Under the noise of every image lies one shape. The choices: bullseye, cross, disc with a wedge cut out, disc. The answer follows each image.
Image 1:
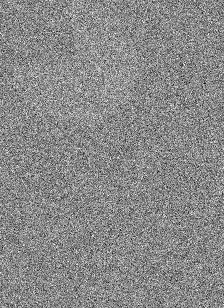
disc with a wedge cut out
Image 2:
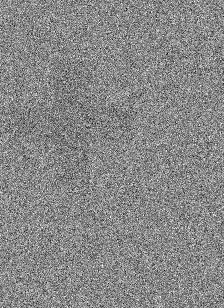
cross
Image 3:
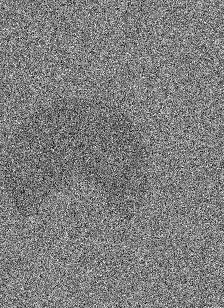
disc with a wedge cut out
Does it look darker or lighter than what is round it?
darker
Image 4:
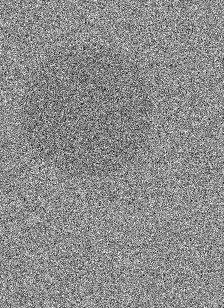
disc
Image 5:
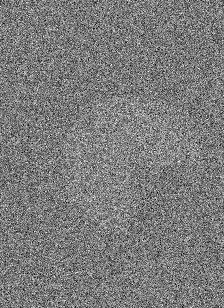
disc with a wedge cut out
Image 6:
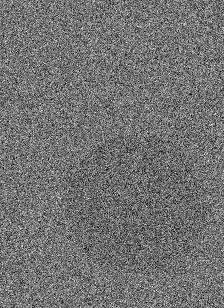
disc
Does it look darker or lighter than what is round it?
darker
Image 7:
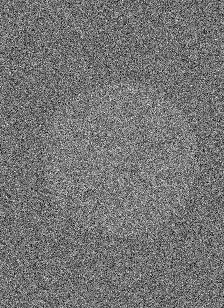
disc
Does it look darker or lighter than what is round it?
lighter
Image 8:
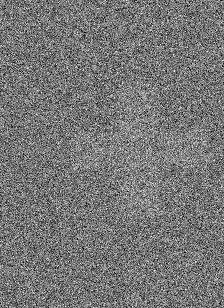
cross
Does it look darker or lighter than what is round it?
lighter
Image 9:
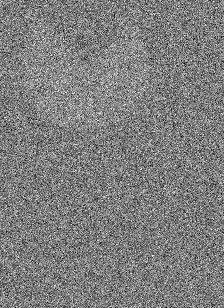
disc with a wedge cut out
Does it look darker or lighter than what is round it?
lighter
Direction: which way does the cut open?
up
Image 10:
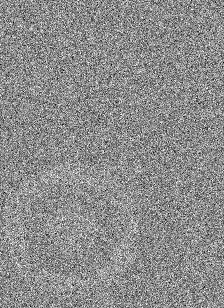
bullseye
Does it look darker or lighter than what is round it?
lighter
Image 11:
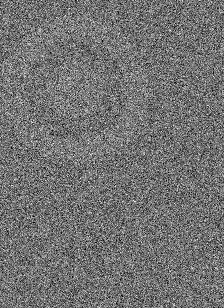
bullseye
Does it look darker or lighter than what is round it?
lighter
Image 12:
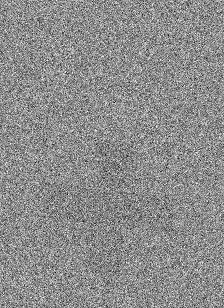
cross
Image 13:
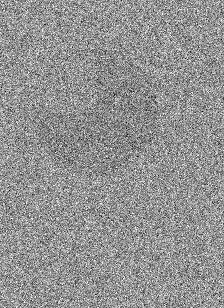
disc with a wedge cut out
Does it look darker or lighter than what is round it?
darker
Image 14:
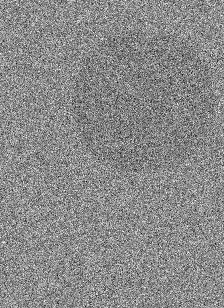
disc
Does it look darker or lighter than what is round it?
darker
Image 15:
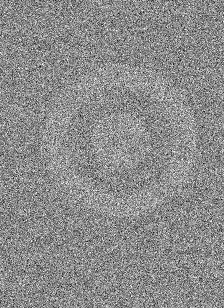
bullseye
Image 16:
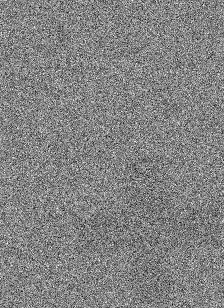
cross
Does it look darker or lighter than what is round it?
darker
